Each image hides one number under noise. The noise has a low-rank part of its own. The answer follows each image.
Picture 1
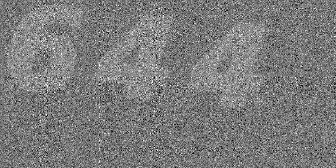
644
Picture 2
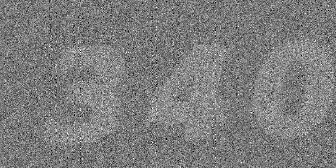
340
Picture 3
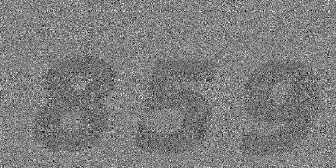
859
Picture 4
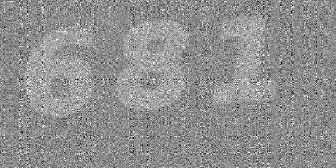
681
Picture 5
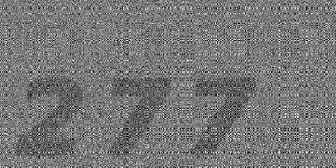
277
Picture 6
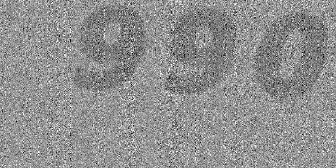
990
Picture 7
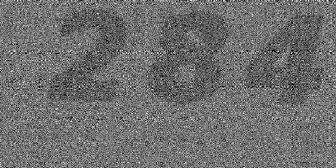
284
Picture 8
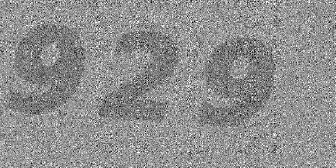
929
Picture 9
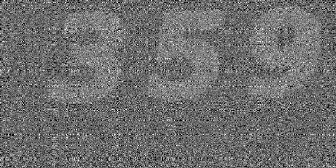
359
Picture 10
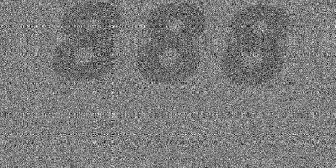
888
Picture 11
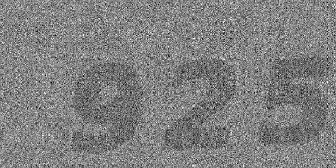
925
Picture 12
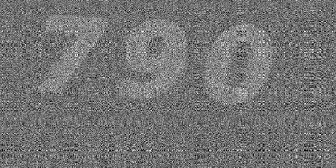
790
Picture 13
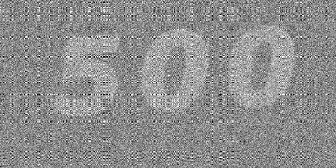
500
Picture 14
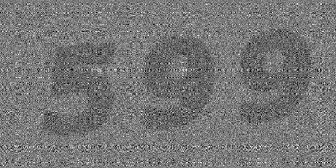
599
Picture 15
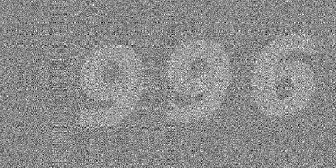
996
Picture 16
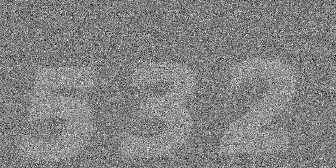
532
